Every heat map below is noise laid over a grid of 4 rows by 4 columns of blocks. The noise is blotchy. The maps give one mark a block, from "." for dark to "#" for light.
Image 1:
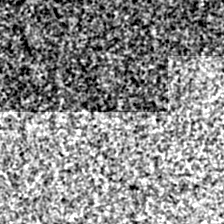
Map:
. . . .
. . . #
# # # #
# # # #
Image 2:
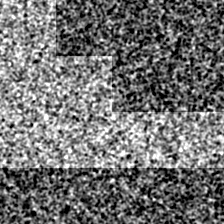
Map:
# . . .
# # . .
# # # #
. . . .
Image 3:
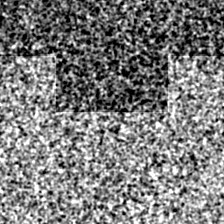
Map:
. . . .
# . . #
# # # #
# # # #
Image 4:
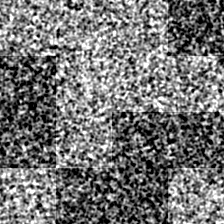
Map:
# # # .
. # # #
. # . .
# . . #
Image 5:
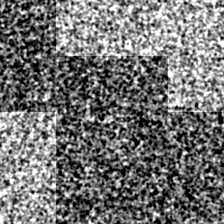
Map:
. # # #
. . . #
# . . .
# . . .
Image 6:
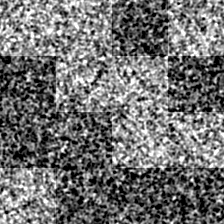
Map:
# # . #
. # # .
. . # #
# . . .
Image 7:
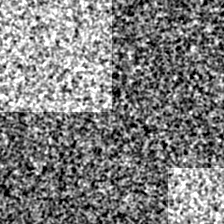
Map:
# # . .
# # . .
. . . .
. . . #
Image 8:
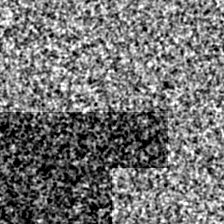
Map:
# # # #
# # # #
. . . #
. . # #
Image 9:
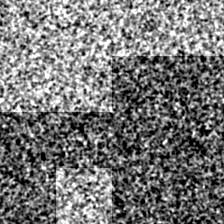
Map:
# # # #
# # . .
. . . .
. # . .
